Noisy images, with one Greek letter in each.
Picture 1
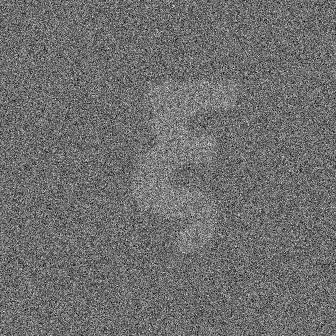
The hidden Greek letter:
xi
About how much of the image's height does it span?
half
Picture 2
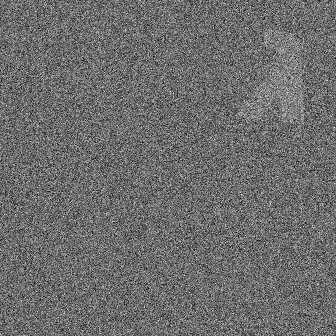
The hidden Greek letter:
lambda
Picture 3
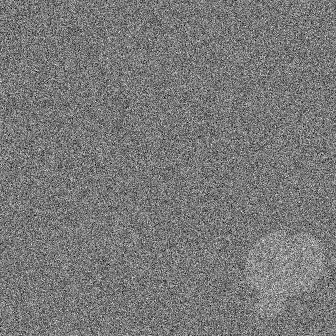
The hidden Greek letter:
phi
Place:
bottom right
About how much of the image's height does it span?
a quarter
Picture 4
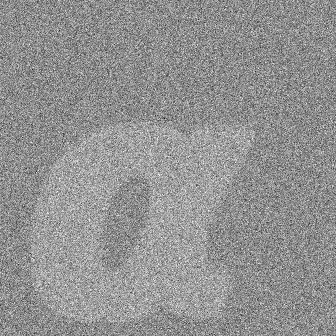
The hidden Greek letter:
alpha
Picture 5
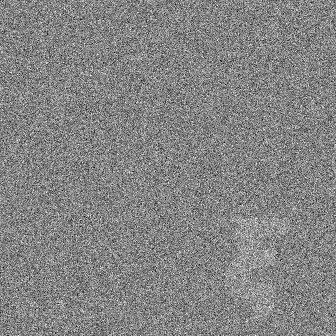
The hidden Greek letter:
xi
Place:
bottom right
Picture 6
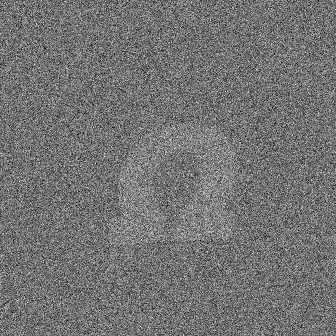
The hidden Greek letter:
omega
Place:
centre
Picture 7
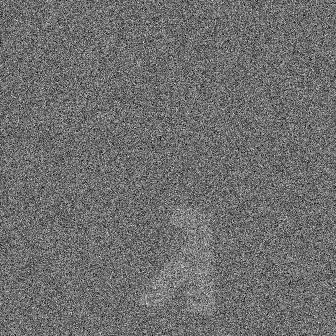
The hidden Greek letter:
lambda
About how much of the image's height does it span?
a third
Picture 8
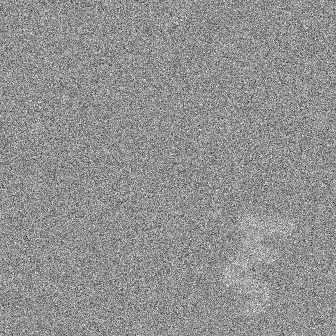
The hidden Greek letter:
xi
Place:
bottom right
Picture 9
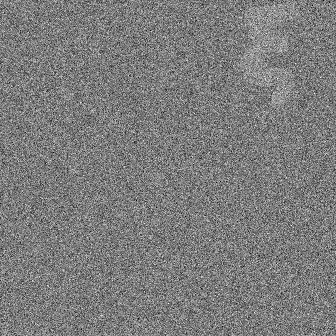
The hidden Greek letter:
xi
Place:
top right
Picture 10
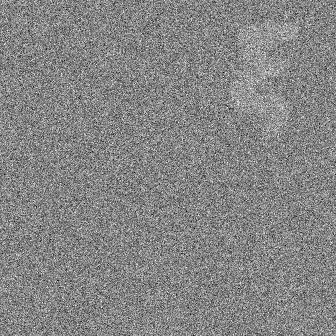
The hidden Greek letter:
xi
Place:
top right
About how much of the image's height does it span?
a third
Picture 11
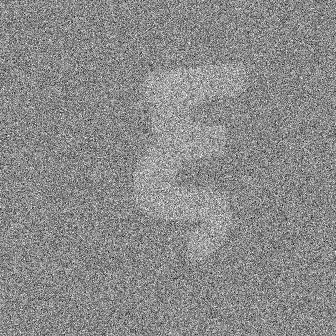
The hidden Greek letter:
xi
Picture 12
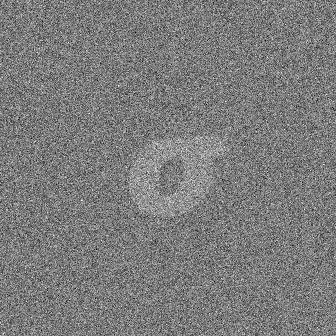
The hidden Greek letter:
sigma
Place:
centre
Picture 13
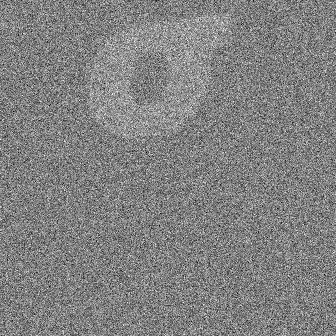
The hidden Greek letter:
sigma
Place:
top middle
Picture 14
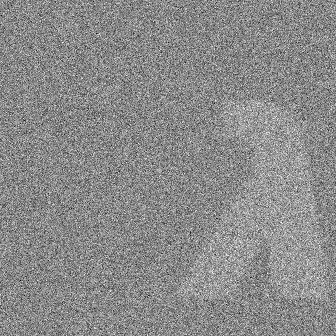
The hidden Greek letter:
lambda
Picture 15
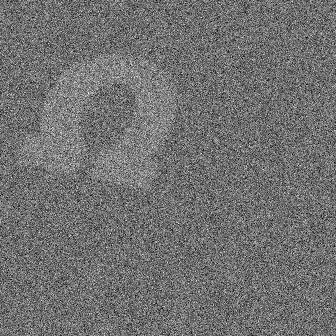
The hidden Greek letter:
omega
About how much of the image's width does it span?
half
